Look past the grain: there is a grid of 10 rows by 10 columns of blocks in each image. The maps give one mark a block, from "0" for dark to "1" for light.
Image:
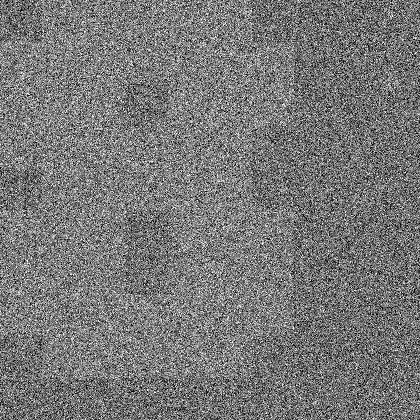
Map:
0 1 1 1 1 1 0 0 0 0
1 1 1 1 1 1 1 0 0 0
1 1 1 0 1 1 1 0 0 0
1 1 1 1 1 1 0 0 0 0
0 1 1 1 1 1 0 0 0 0
1 1 1 0 1 1 1 0 0 0
1 1 1 0 1 1 1 0 0 0
1 1 1 1 1 1 1 0 0 0
0 1 1 1 1 1 0 0 0 0
0 0 0 0 0 0 0 0 0 0
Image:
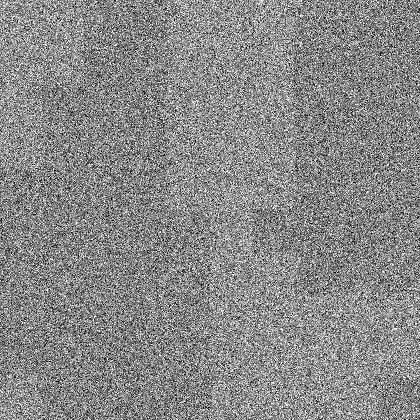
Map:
1 1 0 0 1 1 1 0 0 0
1 1 0 0 1 1 1 0 0 0
1 0 0 0 1 1 1 0 0 0
1 0 0 0 1 1 1 0 0 0
0 0 0 0 1 1 1 0 0 0
0 0 0 0 0 1 0 0 0 0
0 0 0 0 0 1 1 0 0 0
0 0 0 0 0 1 1 1 1 1
0 0 0 0 0 1 1 1 1 1
1 0 0 0 0 1 1 1 1 0
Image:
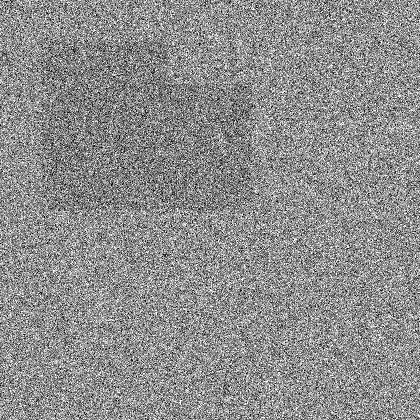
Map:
1 1 1 1 1 1 1 1 1 1
1 0 0 0 1 1 1 1 1 1
1 0 0 0 0 0 1 1 1 1
1 0 0 0 0 0 1 1 1 1
1 0 0 0 0 0 1 1 1 1
1 1 1 1 1 1 1 1 1 1
1 1 1 1 1 1 1 1 1 1
1 1 1 1 1 1 1 1 1 1
1 1 1 1 1 1 1 1 1 1
1 1 1 1 1 1 1 1 1 1
